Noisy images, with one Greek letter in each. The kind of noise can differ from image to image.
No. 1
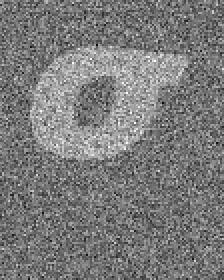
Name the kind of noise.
independent entries
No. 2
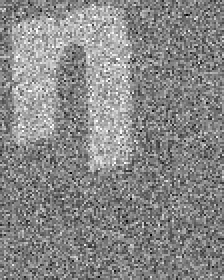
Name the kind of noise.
independent entries
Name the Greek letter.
eta
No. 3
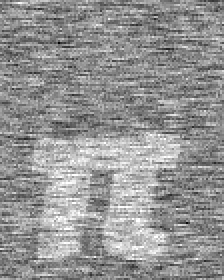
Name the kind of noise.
streaked along the rows
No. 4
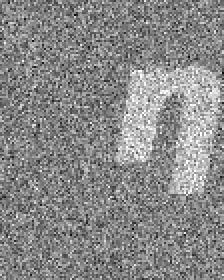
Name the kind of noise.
independent entries
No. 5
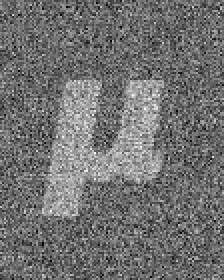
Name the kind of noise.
low rank plus noise
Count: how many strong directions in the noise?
three or four
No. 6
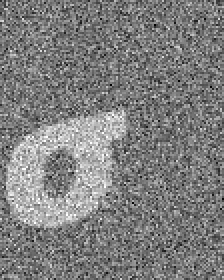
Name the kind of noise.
independent entries
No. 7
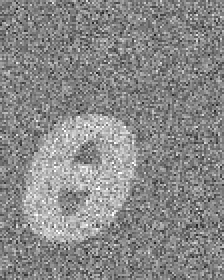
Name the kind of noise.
low rank plus noise
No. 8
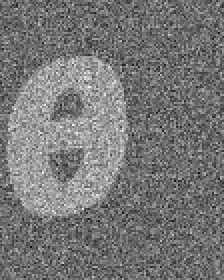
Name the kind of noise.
low rank plus noise
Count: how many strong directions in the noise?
three or four
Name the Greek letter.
theta
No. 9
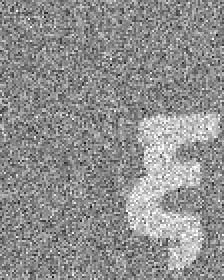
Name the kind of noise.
independent entries
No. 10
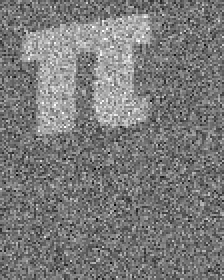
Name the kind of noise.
independent entries
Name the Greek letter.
pi
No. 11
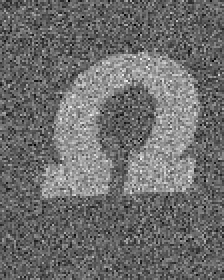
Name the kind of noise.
low rank plus noise
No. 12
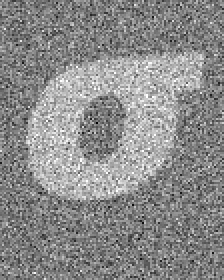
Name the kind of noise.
independent entries
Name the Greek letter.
sigma
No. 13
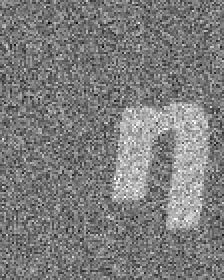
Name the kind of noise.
low rank plus noise
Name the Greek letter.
eta
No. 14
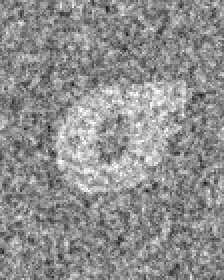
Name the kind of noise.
blotchy
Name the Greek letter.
sigma
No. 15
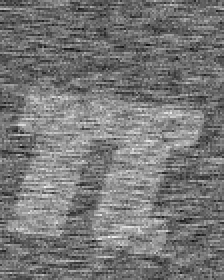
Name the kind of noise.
streaked along the rows
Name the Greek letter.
pi
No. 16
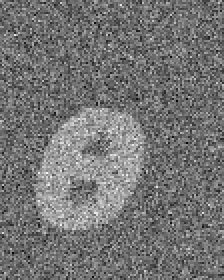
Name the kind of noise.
independent entries
